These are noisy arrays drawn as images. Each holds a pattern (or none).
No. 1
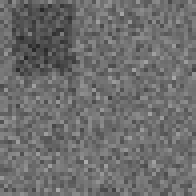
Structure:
one block
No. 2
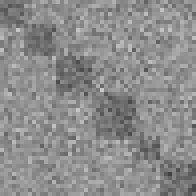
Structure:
blocks along the diagonal
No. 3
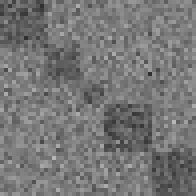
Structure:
blocks along the diagonal
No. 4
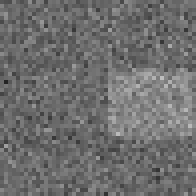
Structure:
one block
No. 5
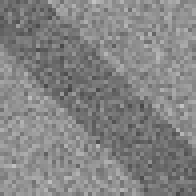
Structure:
a diagonal band
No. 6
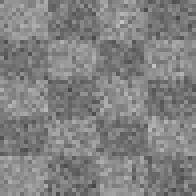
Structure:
a checkerboard
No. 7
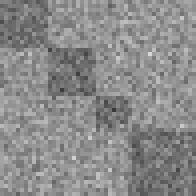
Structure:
blocks along the diagonal
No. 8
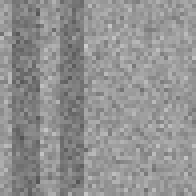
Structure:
bands of columns
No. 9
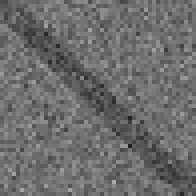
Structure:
a diagonal band
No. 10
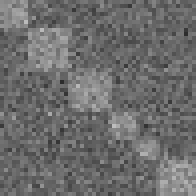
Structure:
blocks along the diagonal
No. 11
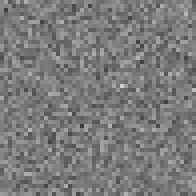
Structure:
only noise
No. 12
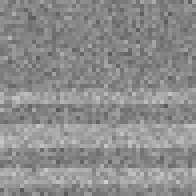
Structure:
bands of rows
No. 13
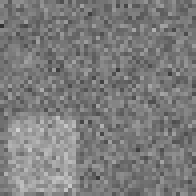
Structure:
one block
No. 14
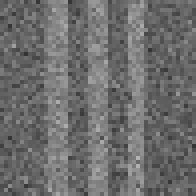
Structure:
bands of columns
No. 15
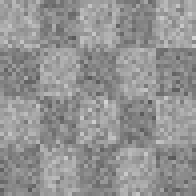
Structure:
a checkerboard
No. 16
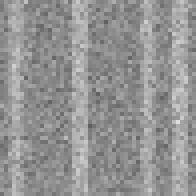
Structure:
bands of columns
